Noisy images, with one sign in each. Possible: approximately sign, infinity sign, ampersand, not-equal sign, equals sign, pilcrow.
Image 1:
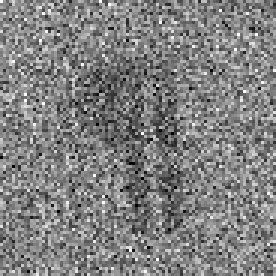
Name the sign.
pilcrow
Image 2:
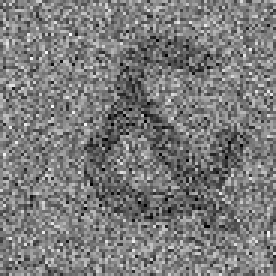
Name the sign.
ampersand
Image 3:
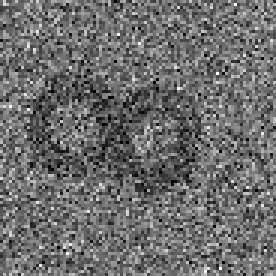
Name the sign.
infinity sign
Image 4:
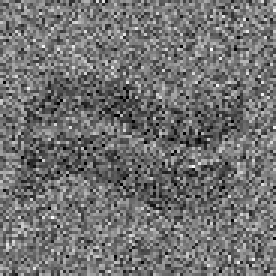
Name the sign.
approximately sign
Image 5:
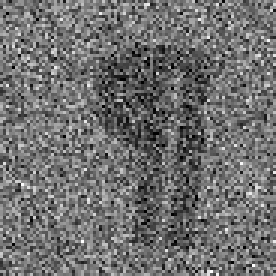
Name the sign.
pilcrow
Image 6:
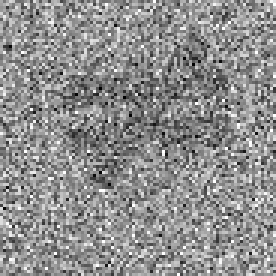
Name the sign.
not-equal sign
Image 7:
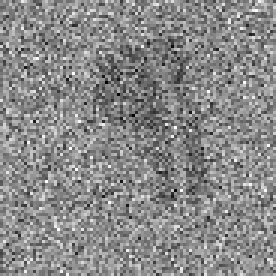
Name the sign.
pilcrow
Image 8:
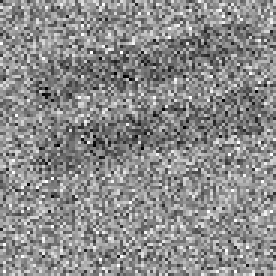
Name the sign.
equals sign
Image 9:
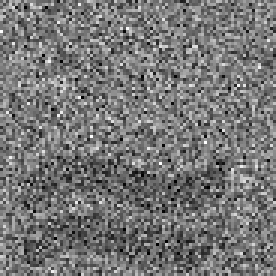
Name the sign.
approximately sign
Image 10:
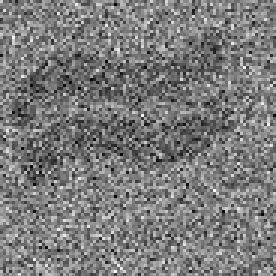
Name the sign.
approximately sign
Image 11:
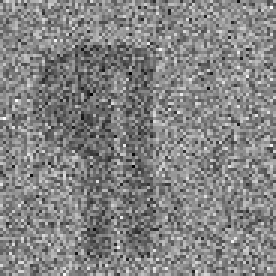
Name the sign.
pilcrow
